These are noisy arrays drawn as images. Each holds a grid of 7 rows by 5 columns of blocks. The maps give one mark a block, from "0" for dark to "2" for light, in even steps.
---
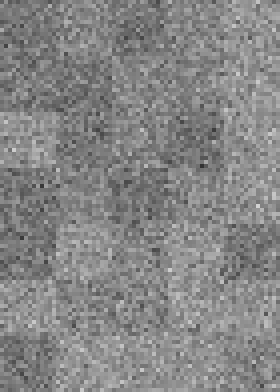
01012
00112
20102
01012
02120
21122
02221
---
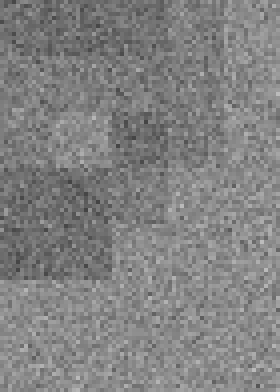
00012
11112
12012
00122
00222
22222
22222
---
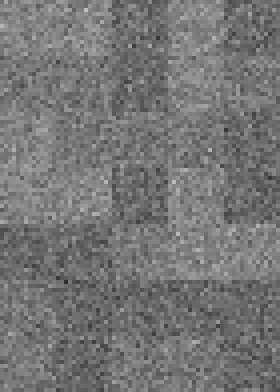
22020
11021
21110
22020
00122
10000
10110
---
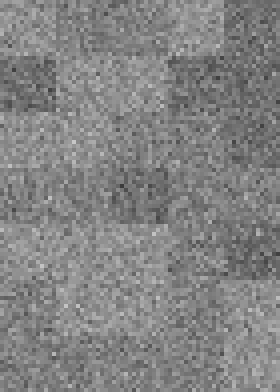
21120
02200
22110
11011
22210
12212
11112
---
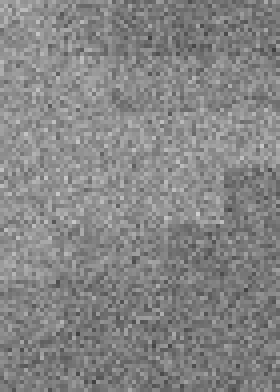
21000
22111
22222
22220
21100
10000
00000
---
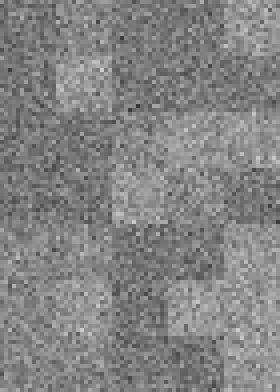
01002
02000
00122
00210
11002
12022
11002
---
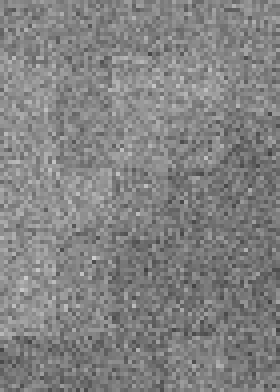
11111
21221
21210
22100
21000
21000
00010
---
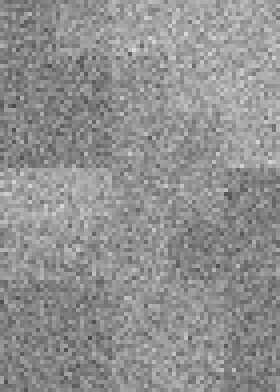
01222
00122
00112
22110
11100
00110
00110
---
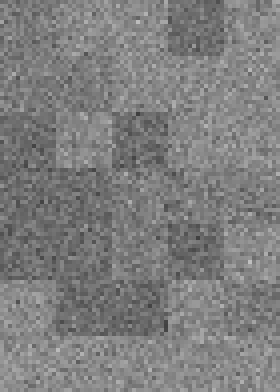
12202
11222
02022
00111
00102
20021
22222
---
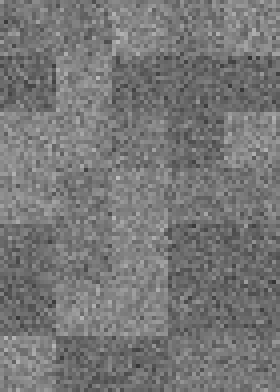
11212
02000
22102
21211
01200
02200
20011
